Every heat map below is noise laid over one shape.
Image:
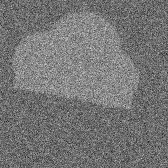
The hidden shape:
cloud
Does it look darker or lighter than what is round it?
lighter
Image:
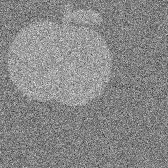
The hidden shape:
apple
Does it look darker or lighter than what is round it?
lighter
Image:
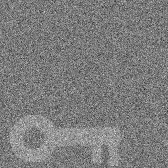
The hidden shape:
key
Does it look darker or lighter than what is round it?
lighter
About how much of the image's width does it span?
two thirds
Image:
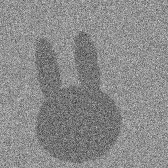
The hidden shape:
rabbit's head
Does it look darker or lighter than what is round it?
darker
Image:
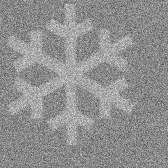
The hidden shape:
snowflake
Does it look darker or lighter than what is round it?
lighter
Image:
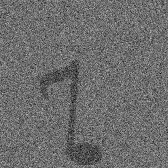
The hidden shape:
musical note
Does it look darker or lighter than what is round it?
darker
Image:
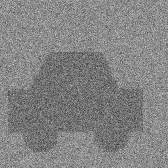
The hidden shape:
car
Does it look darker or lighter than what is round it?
darker
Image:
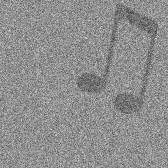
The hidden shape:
pair of musical notes
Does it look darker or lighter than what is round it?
darker
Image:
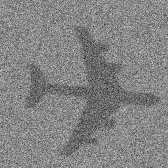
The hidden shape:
airplane
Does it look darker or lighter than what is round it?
darker
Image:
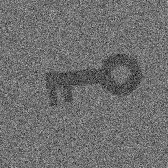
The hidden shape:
key
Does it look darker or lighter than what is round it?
darker
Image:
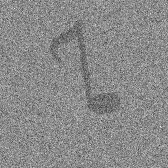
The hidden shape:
musical note
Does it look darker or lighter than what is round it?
darker
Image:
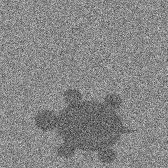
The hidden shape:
turtle
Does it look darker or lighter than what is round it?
darker
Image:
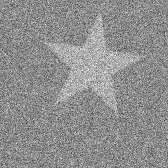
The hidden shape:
star
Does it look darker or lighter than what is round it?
lighter
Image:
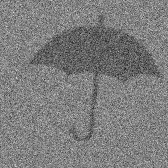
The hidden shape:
umbrella
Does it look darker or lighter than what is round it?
darker
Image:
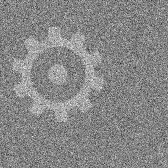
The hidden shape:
gear
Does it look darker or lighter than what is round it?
lighter
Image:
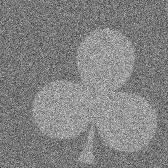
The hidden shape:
club
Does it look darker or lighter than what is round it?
lighter
